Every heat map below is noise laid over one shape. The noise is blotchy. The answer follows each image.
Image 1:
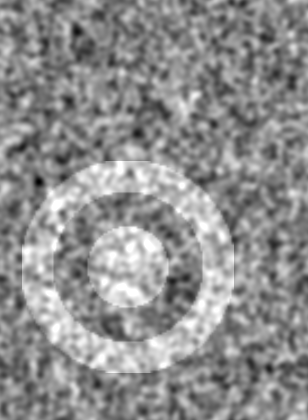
light bullseye
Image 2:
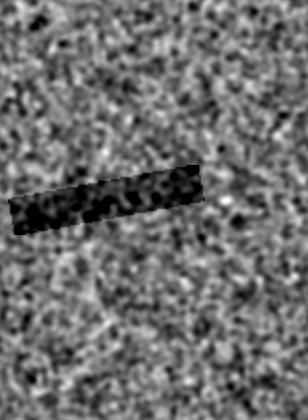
dark bar
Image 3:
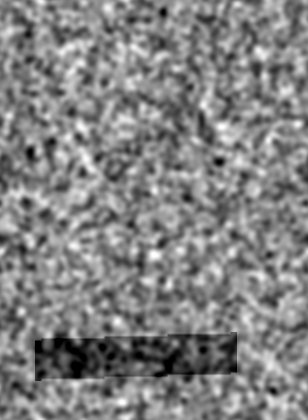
dark bar
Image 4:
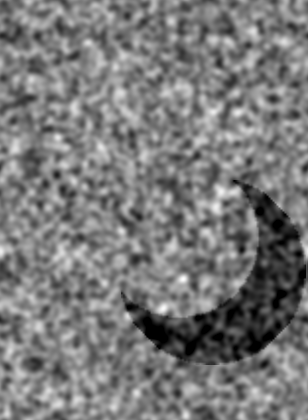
dark crescent
